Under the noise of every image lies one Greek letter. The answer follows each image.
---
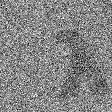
lambda
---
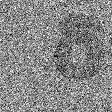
delta
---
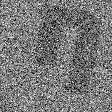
eta
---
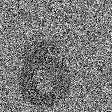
delta
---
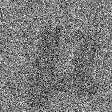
mu
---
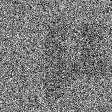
mu
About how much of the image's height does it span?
two thirds
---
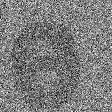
theta
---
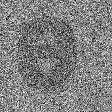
theta
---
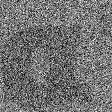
alpha
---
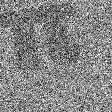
pi
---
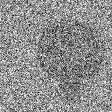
phi
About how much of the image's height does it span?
two thirds
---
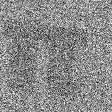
pi
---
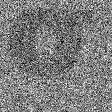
sigma
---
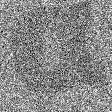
alpha
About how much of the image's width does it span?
nearly all
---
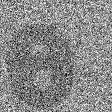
theta
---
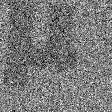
mu
